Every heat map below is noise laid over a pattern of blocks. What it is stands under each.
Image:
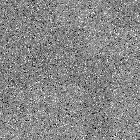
no symmetry
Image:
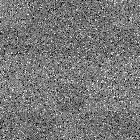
left and right mirror each other
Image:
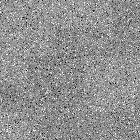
no symmetry
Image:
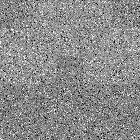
left and right mirror each other
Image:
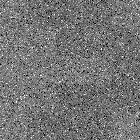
top and bottom mirror each other
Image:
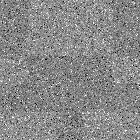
left and right mirror each other
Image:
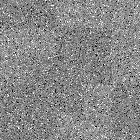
mirrored about the diagonal from the bottom left
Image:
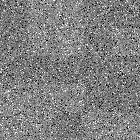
no symmetry
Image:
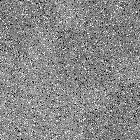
mirrored about the diagonal from the bottom left
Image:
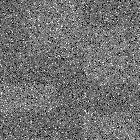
no symmetry
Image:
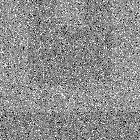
left and right mirror each other
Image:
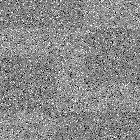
the same after a half turn
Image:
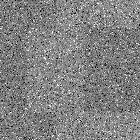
top and bottom mirror each other
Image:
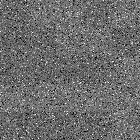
no symmetry
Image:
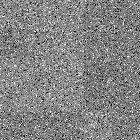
no symmetry
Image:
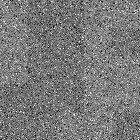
no symmetry
